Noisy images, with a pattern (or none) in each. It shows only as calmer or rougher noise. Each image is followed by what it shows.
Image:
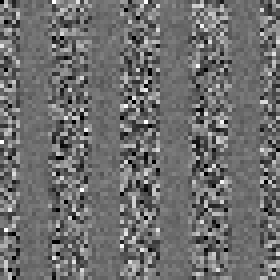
vertical stripes
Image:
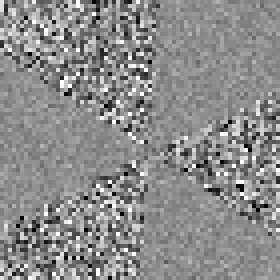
spokes from one point
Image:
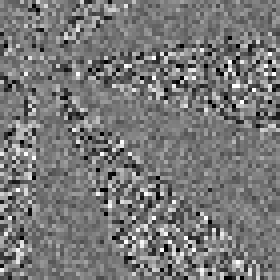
spokes from one point
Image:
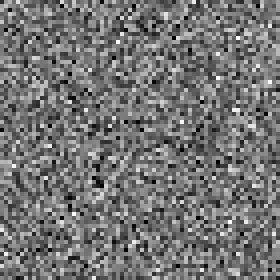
only noise
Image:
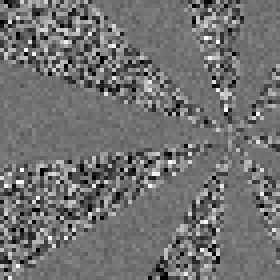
spokes from one point
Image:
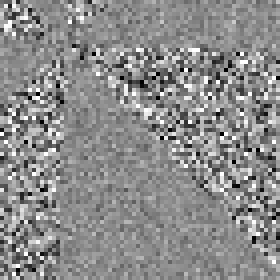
spokes from one point
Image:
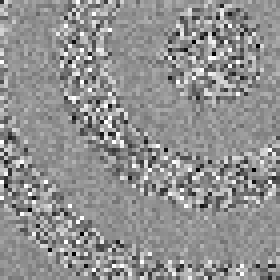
rings round one point
